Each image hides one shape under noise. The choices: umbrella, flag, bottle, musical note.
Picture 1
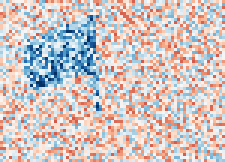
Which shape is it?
flag
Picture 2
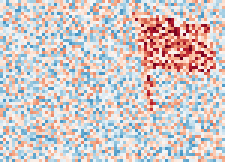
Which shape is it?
flag
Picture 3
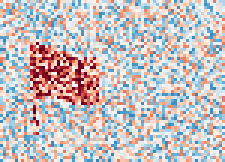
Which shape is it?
flag
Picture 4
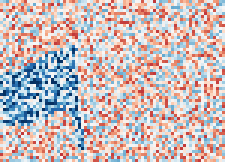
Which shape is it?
flag
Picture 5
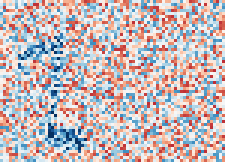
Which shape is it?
musical note
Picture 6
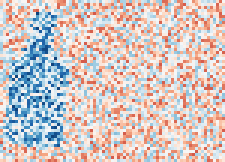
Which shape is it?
bottle
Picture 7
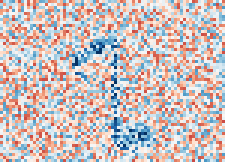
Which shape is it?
musical note
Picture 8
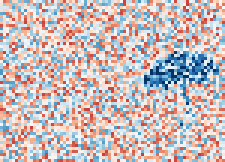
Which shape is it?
umbrella
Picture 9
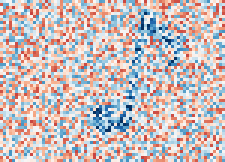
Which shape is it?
musical note
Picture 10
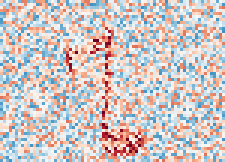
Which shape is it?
musical note
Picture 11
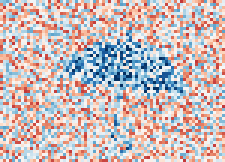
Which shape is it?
umbrella
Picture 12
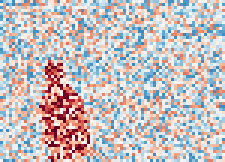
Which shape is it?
bottle
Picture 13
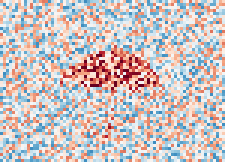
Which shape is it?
umbrella
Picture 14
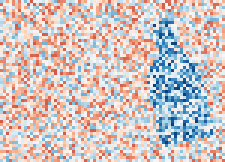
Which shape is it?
bottle
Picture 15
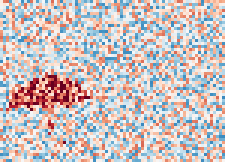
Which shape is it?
umbrella
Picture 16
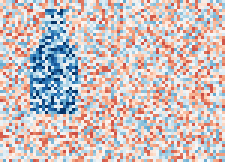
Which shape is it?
bottle
